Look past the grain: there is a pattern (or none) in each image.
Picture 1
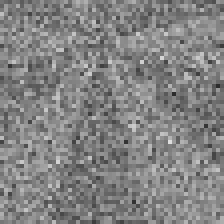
spokes from one point
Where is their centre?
top middle
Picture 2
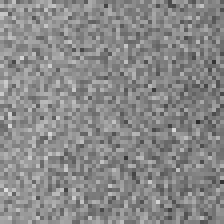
a smooth slope
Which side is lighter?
left
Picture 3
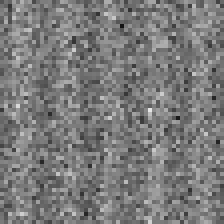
vertical stripes
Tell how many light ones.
5
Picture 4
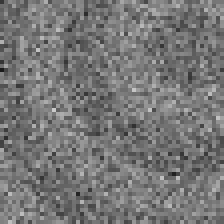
rings round one point
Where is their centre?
top right
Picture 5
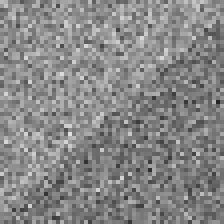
a sharp edge
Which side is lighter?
top left
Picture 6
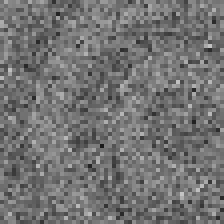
rings round one point
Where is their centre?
middle right
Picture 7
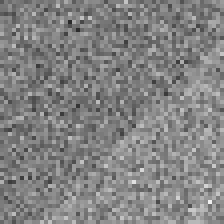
a sharp edge
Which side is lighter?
bottom right
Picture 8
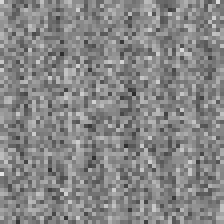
vertical stripes
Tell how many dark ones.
6
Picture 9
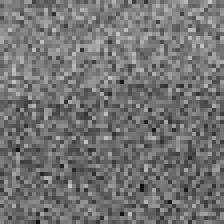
a sharp edge
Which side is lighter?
top
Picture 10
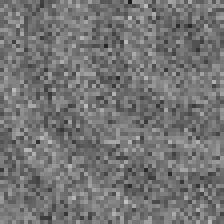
rings round one point
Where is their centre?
top right
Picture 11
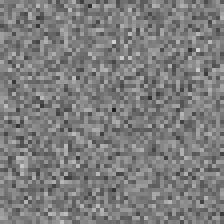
only noise
